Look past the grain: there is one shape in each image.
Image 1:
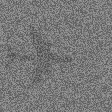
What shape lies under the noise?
airplane
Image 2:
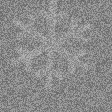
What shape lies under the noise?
snowflake
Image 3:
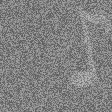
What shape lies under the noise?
musical note
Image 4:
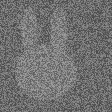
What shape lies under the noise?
rabbit's head
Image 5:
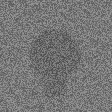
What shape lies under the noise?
light bulb
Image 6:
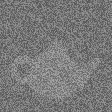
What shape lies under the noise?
teapot
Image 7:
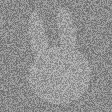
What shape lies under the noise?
rabbit's head
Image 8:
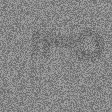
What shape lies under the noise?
key
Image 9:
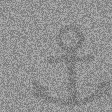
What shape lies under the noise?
anchor
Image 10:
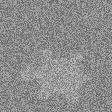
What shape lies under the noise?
turtle
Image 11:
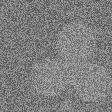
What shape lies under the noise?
club
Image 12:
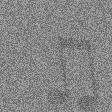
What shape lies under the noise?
pair of musical notes
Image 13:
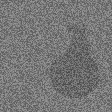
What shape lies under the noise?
pear
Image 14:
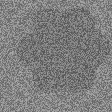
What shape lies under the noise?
flower
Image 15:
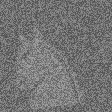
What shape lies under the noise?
chess knight
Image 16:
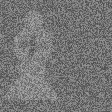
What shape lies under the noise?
chess bishop
